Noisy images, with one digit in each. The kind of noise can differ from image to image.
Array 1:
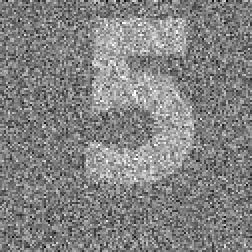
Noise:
low rank plus noise
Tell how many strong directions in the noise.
one
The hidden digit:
5
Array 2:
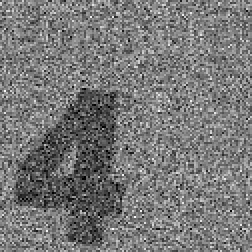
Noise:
low rank plus noise
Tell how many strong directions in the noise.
five to eight
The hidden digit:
4
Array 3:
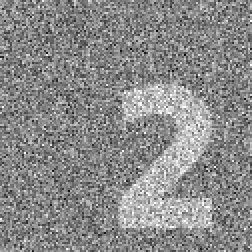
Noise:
independent entries
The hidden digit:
2
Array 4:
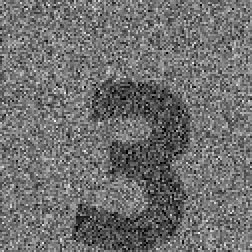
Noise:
independent entries
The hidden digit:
3
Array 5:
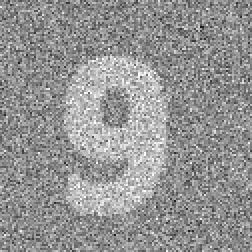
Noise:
independent entries
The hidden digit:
9
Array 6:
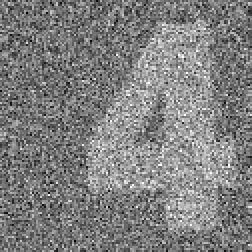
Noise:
low rank plus noise
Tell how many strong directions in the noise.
two
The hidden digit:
4
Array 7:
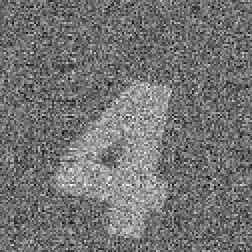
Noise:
low rank plus noise
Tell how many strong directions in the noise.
one
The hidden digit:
4
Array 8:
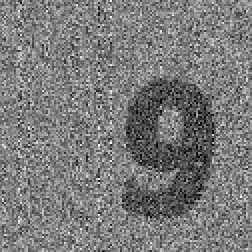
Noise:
columns of uneven size
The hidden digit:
9
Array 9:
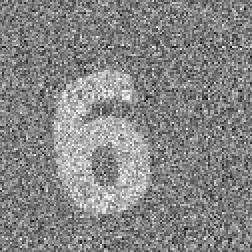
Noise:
low rank plus noise
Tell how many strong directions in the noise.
two
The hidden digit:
6
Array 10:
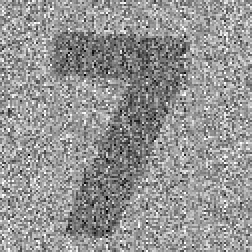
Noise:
columns of uneven size
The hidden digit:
7
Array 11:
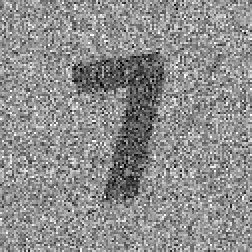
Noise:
low rank plus noise
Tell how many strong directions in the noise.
three or four
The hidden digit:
7
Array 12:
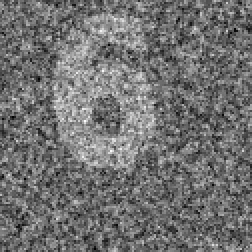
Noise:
blotchy
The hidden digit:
6
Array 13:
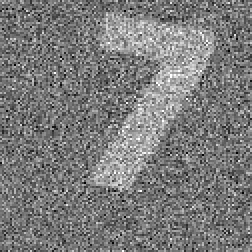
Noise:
low rank plus noise
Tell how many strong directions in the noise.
five to eight
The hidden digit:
7
